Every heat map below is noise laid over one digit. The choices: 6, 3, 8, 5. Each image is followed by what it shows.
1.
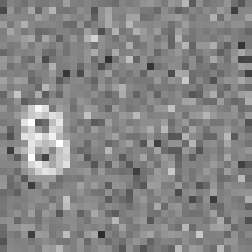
8
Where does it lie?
middle left
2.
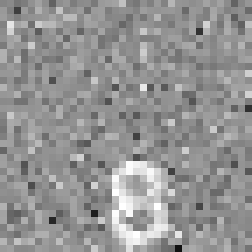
8
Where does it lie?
bottom middle
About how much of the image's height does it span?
a third
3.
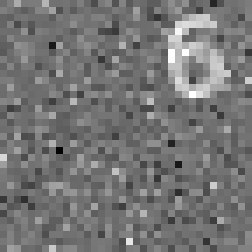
6
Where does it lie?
top right
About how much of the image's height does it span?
a third
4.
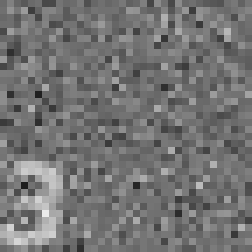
3
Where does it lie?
bottom left
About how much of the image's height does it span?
a third
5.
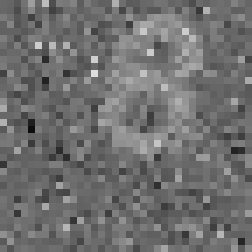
8
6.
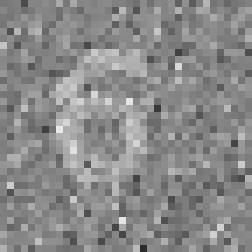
6
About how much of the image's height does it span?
half
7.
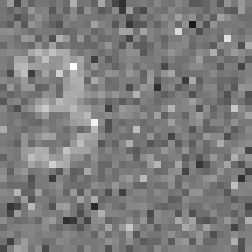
3
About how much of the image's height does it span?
half
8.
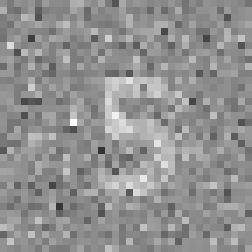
5
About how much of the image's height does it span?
half
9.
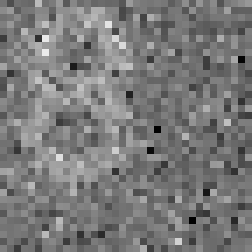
8
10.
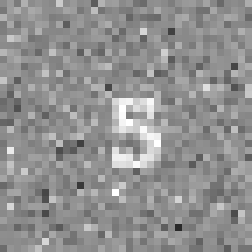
5
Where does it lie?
centre
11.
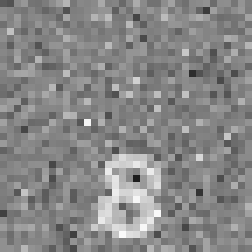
8
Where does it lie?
bottom middle
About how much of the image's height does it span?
a third
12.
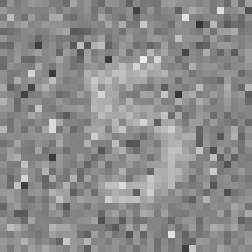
5
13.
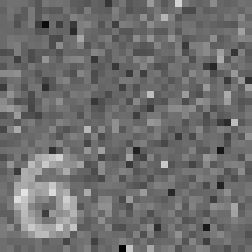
6
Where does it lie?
bottom left
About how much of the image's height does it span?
a third
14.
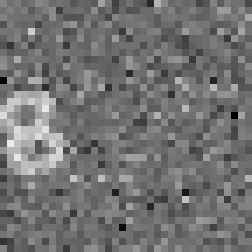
8
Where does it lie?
middle left
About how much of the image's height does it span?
a third
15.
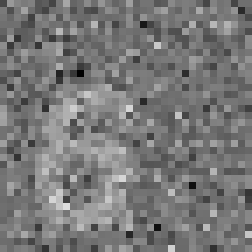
6
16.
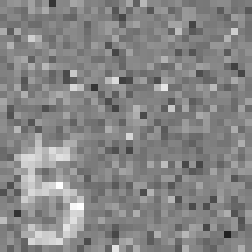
5
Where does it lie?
bottom left
